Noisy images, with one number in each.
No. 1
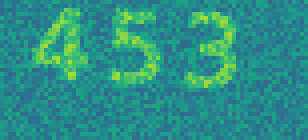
453
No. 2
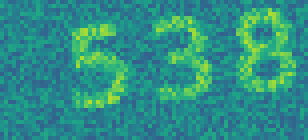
538
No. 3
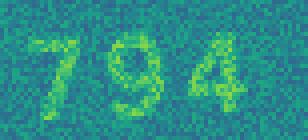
794
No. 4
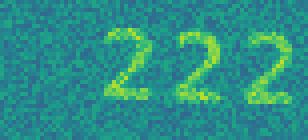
222
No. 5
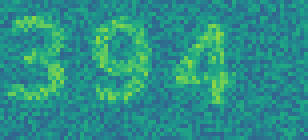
394
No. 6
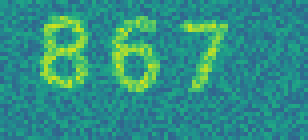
867
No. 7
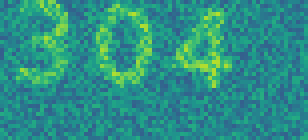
304
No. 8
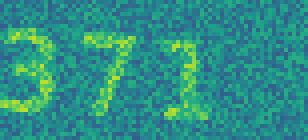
371
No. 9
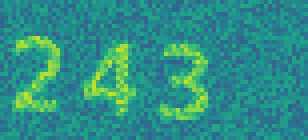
243
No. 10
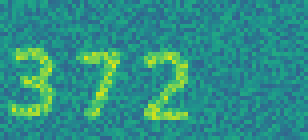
372
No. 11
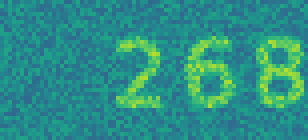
268
